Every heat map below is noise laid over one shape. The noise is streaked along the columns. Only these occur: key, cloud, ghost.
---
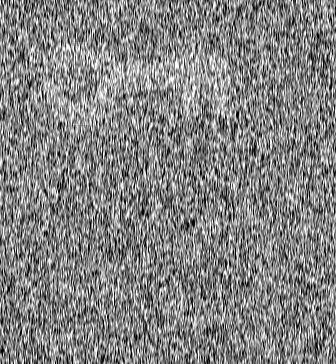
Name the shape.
key
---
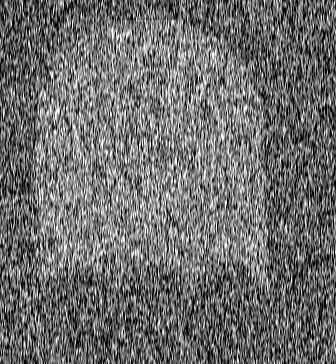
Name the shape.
ghost
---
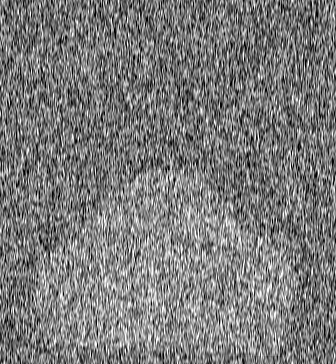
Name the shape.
cloud
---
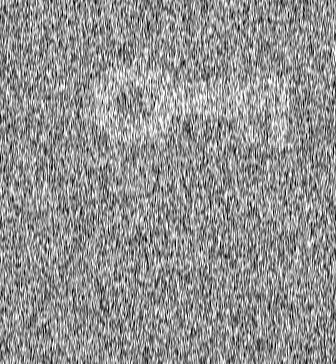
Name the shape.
key
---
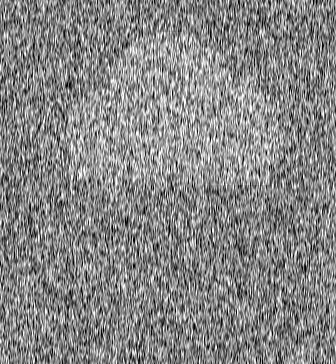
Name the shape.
cloud
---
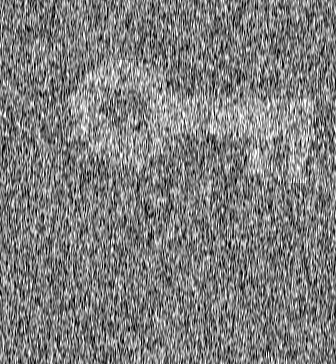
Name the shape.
key
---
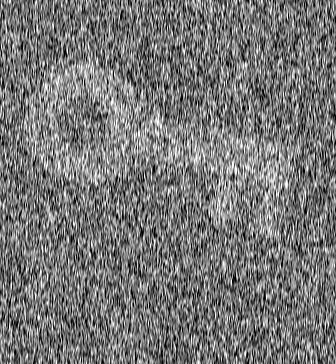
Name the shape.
key
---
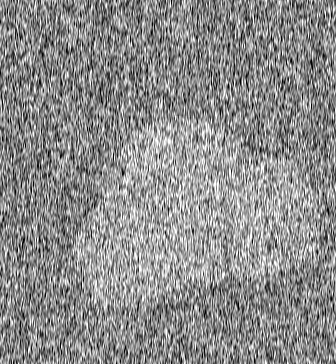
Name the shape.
cloud
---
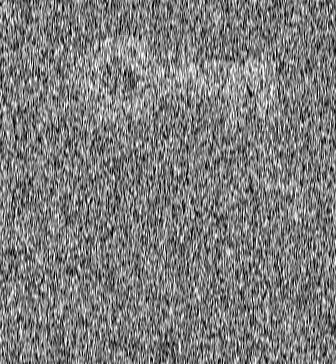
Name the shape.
key
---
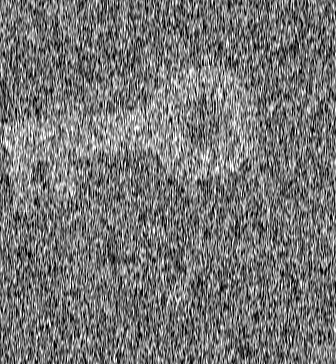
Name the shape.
key
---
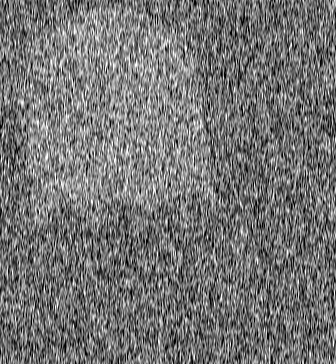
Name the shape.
ghost
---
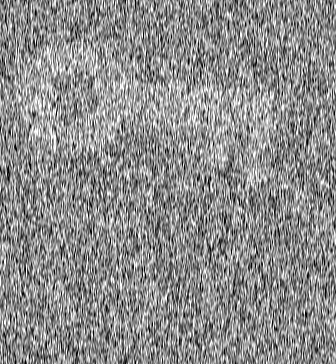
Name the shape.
key
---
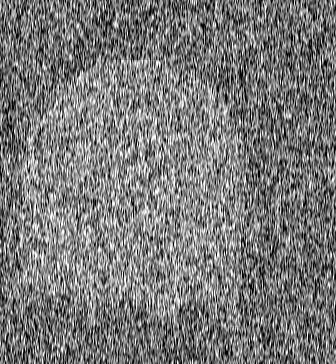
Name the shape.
ghost
